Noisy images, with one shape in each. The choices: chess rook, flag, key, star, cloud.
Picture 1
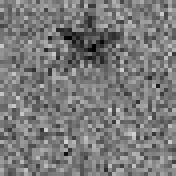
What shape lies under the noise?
star
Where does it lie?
top middle
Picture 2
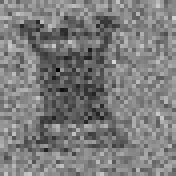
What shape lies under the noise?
chess rook
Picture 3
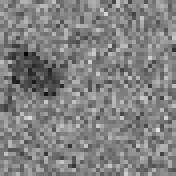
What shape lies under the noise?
flag
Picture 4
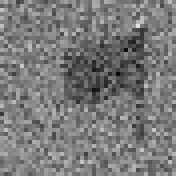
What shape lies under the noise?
flag
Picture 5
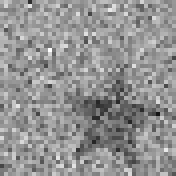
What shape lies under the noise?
star
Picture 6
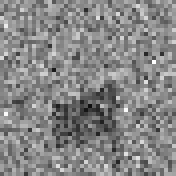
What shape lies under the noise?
flag
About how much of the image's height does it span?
half
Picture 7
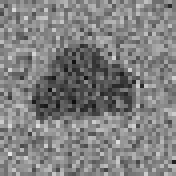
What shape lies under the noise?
cloud
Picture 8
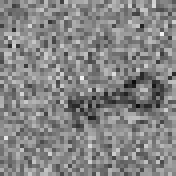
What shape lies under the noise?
key
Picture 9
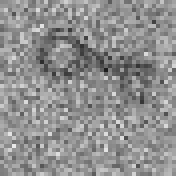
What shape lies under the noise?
key
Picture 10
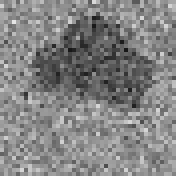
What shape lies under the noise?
cloud
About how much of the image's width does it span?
two thirds
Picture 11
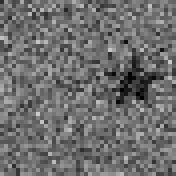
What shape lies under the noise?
star
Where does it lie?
middle right
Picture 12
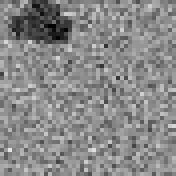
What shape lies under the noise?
cloud
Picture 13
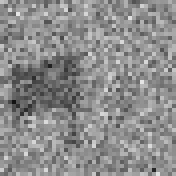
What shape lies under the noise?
flag
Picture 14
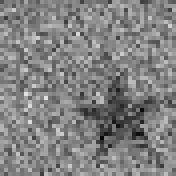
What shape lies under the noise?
star
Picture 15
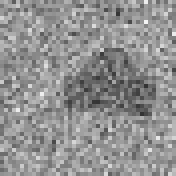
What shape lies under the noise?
cloud
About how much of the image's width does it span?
half
